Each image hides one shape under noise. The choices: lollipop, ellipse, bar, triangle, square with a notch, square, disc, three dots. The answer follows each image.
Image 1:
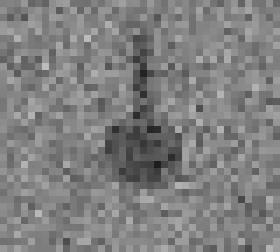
lollipop
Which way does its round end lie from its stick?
down
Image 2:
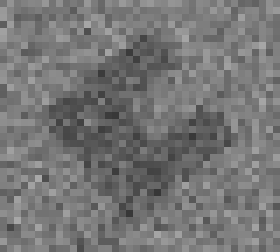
square with a notch
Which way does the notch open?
up and right
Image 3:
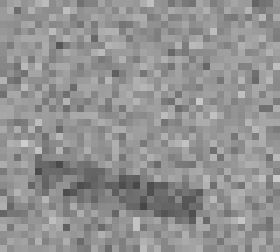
bar
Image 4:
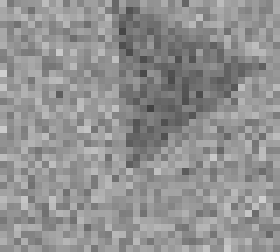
triangle
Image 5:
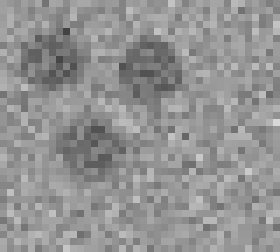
three dots
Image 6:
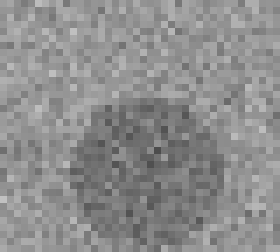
disc
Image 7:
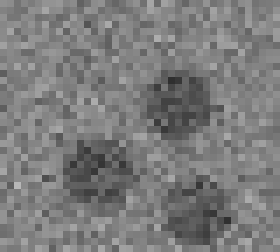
three dots
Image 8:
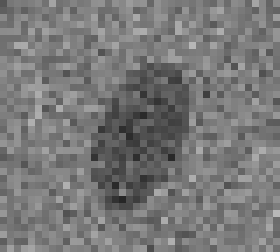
ellipse
